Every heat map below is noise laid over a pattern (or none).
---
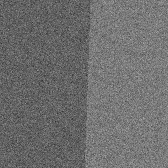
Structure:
a sharp edge
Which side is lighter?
right
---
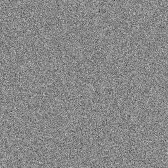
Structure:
only noise
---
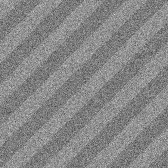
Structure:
diagonal stripes
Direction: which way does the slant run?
bottom left to top right
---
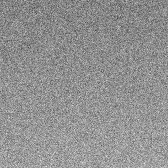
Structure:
a smooth slope
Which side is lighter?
bottom
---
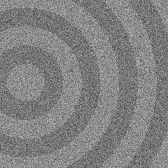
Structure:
rings round one point
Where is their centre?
middle left
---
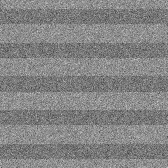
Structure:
horizontal stripes
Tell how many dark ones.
5
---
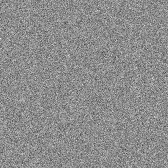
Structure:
only noise
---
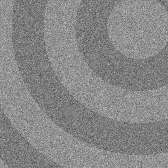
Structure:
rings round one point
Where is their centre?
top right
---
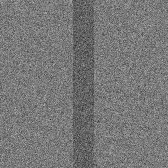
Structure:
one vertical stripe
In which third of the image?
middle
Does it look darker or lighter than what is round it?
darker
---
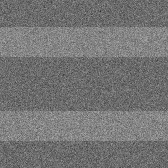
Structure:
horizontal stripes
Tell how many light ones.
2
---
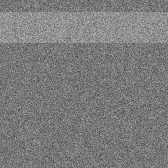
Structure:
one horizontal stripe
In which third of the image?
top
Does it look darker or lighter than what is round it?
lighter
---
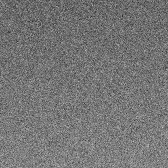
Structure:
a smooth slope
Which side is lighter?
bottom
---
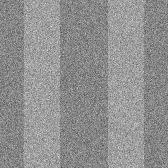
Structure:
vertical stripes
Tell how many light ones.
2
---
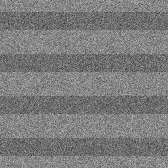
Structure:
horizontal stripes
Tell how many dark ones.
4
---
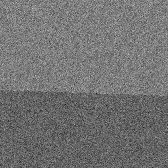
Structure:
a sharp edge
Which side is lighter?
top
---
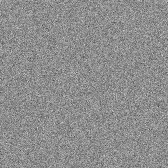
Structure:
only noise
